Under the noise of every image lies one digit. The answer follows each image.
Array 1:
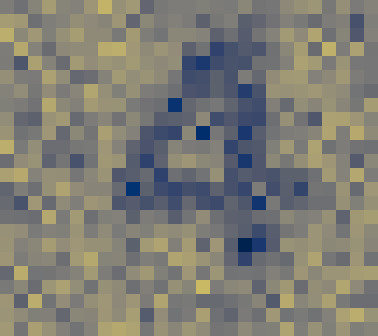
4
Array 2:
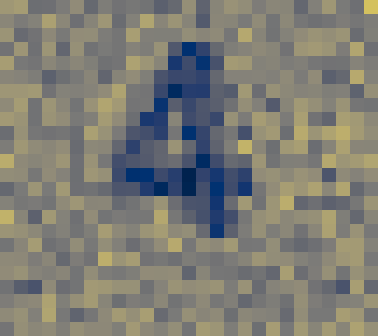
4
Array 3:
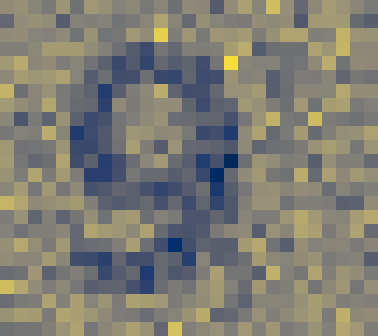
9
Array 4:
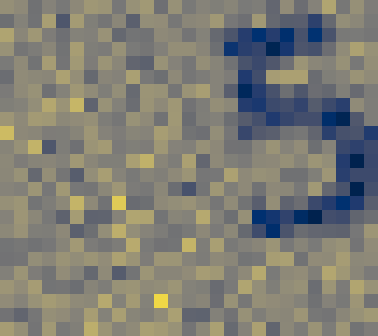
5
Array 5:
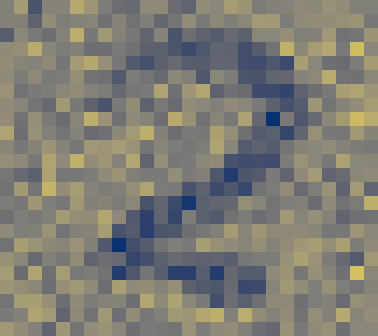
2
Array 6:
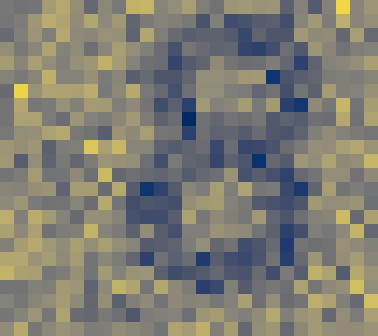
8
